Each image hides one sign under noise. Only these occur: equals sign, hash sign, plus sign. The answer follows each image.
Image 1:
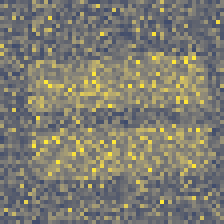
equals sign
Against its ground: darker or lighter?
lighter
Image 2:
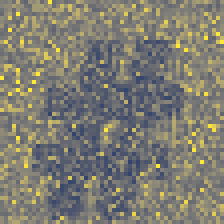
hash sign
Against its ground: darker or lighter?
darker
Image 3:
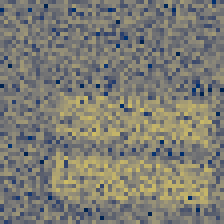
equals sign
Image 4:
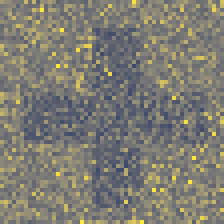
plus sign
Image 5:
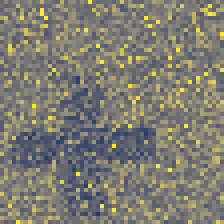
plus sign
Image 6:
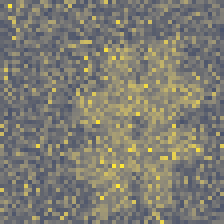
hash sign
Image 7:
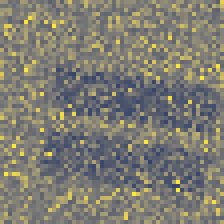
equals sign
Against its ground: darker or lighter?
darker
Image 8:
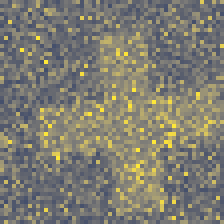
plus sign
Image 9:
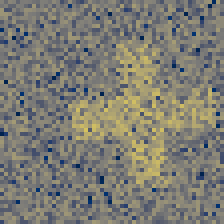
plus sign
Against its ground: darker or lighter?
lighter
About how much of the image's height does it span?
two thirds
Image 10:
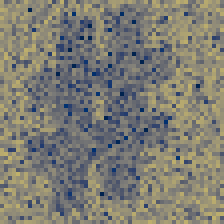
hash sign
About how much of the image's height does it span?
nearly all
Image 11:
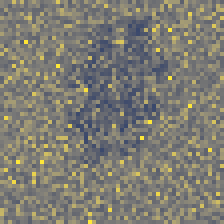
hash sign
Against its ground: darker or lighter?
darker
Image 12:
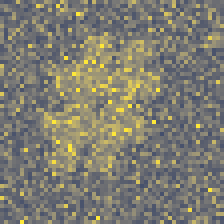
hash sign
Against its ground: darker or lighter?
lighter
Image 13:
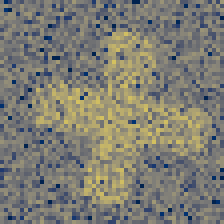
plus sign
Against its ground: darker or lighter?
lighter
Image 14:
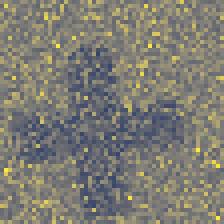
plus sign
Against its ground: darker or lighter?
darker
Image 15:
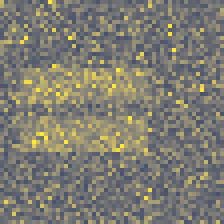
equals sign
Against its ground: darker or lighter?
lighter
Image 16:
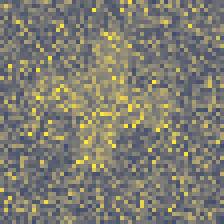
plus sign
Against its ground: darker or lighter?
lighter
